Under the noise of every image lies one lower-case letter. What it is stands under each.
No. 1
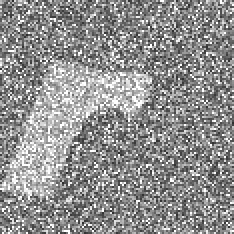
r
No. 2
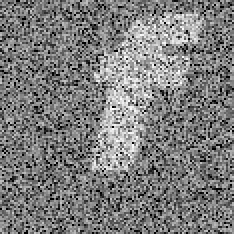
f
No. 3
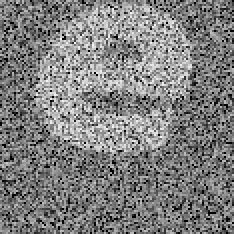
e
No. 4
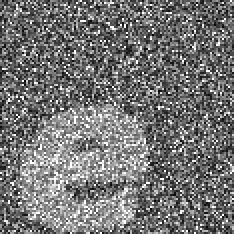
e
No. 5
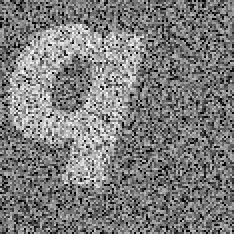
q
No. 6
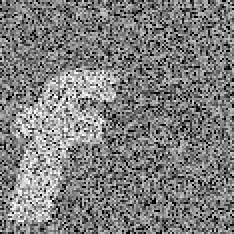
f
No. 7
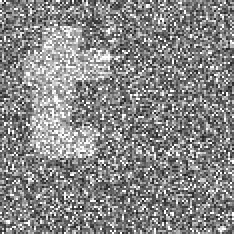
t
